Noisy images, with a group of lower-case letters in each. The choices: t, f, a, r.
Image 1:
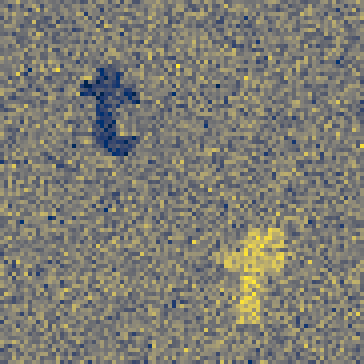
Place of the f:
bottom right
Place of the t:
top left
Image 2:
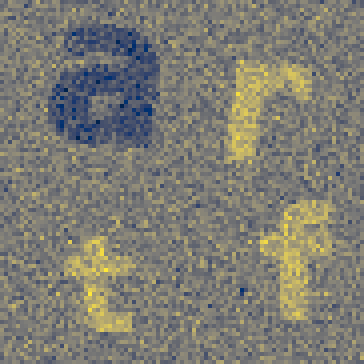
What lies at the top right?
r
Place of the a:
top left
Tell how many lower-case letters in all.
4
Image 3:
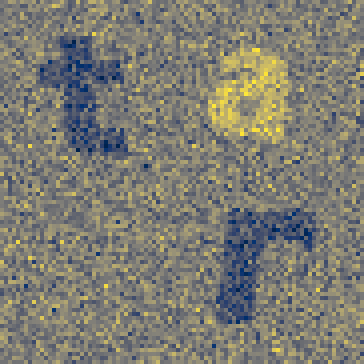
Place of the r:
bottom right
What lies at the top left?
t
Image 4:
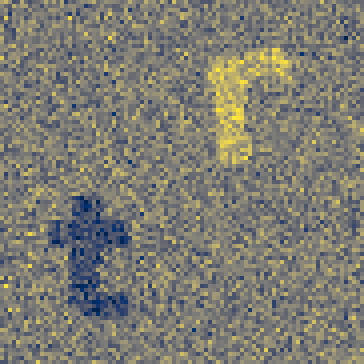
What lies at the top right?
r
